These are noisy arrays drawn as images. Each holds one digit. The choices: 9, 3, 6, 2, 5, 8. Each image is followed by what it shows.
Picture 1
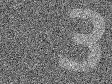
3
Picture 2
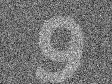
9
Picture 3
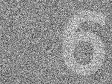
6
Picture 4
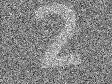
2
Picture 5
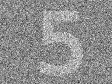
5
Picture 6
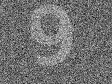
9
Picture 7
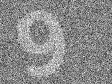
9
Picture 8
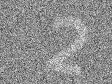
2
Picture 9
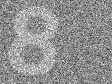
8
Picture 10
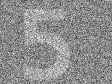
5
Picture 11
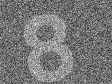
8
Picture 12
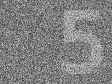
5
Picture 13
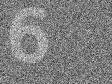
6
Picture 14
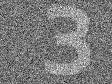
3
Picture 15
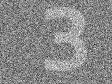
3
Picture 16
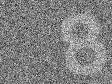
8
